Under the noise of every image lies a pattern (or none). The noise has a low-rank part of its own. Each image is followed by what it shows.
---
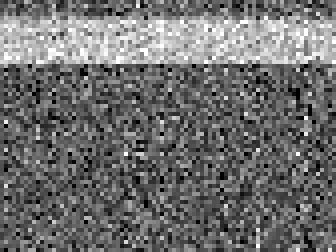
one horizontal stripe
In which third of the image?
top
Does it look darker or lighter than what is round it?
lighter
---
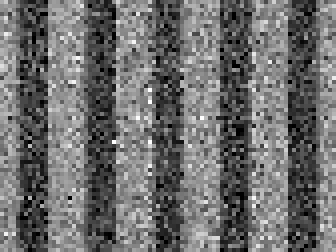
vertical stripes
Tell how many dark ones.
5
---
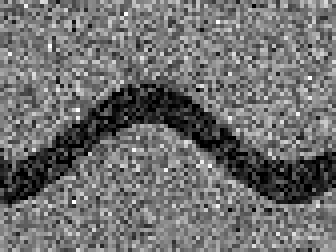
a wavy band
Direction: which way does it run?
left to right
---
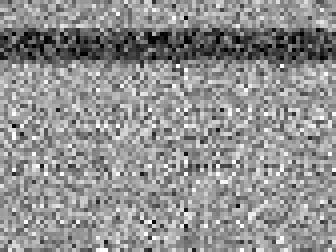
one horizontal stripe
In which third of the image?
top
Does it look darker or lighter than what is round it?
darker
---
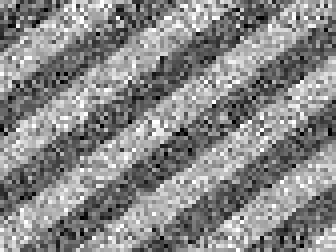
diagonal stripes
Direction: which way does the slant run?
bottom left to top right
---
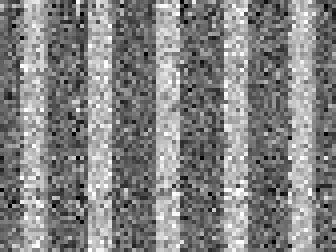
vertical stripes
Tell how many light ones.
5
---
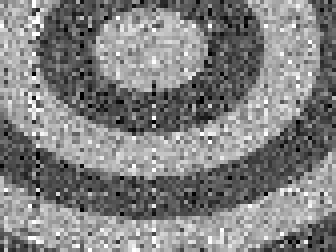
rings round one point
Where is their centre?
top middle
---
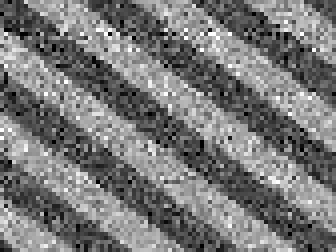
diagonal stripes
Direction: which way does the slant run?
top left to bottom right
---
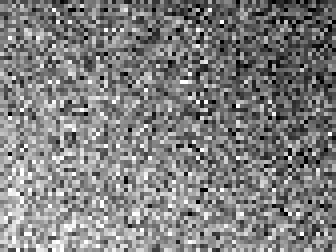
a smooth slope
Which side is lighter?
bottom left
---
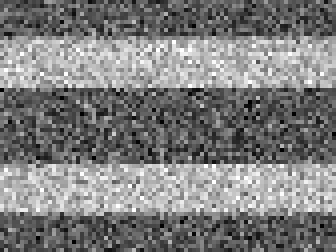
horizontal stripes
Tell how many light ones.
2
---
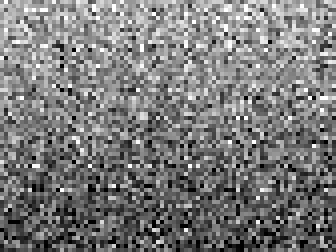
a smooth slope
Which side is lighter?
top
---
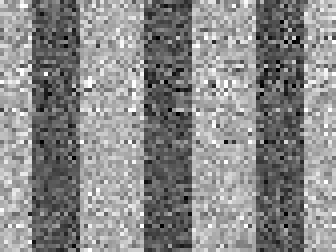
vertical stripes
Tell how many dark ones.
3
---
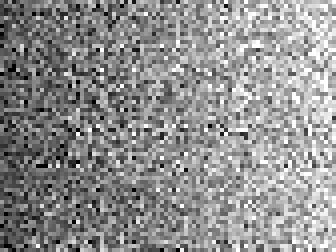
a smooth slope
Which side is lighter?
right
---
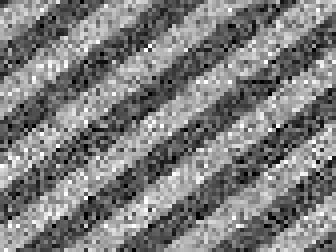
diagonal stripes
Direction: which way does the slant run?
bottom left to top right
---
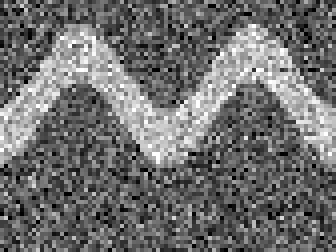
a wavy band
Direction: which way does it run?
left to right
